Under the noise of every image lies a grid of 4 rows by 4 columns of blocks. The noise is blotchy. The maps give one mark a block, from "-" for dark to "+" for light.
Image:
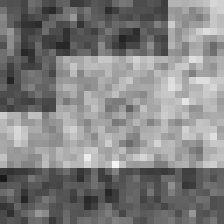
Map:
- - - +
- + + +
+ + + +
- - - -
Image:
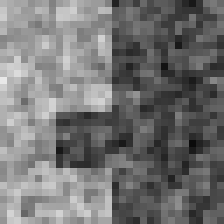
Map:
+ + - -
+ + - -
+ - - -
+ + - -
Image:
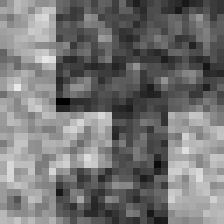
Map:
+ - - -
+ - - -
+ + - +
+ - - +
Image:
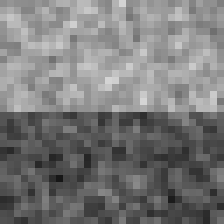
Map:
+ + + +
+ + + +
- - - -
- - - -
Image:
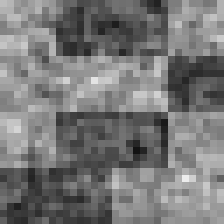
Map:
+ - - +
+ + + -
+ - - +
- - + +
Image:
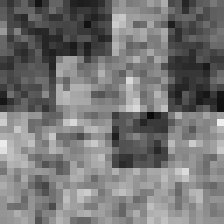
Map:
- - + -
- + + -
+ + - +
+ + + +
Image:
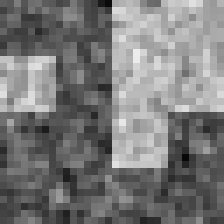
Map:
- - + +
+ - + +
- - + -
- - - -
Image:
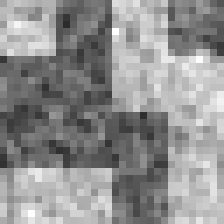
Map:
+ - + -
- - + +
- - - +
+ + - +
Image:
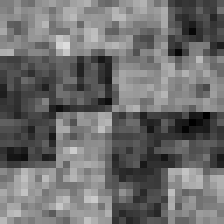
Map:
+ + + -
- - + +
- + - -
+ + - +
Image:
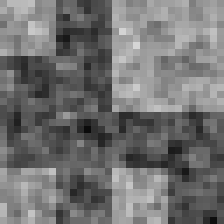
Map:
+ - + +
- - + +
- - - -
+ - + -
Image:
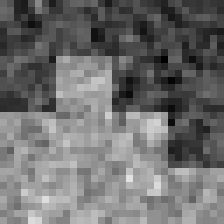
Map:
- - - -
- + - -
+ + + -
+ + + +
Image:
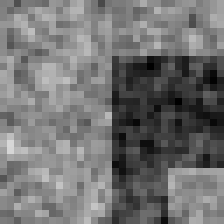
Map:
+ + + +
+ + - -
+ + - -
+ + - +
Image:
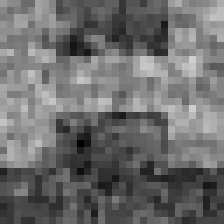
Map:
+ - - +
+ + + +
+ - - +
- - - -
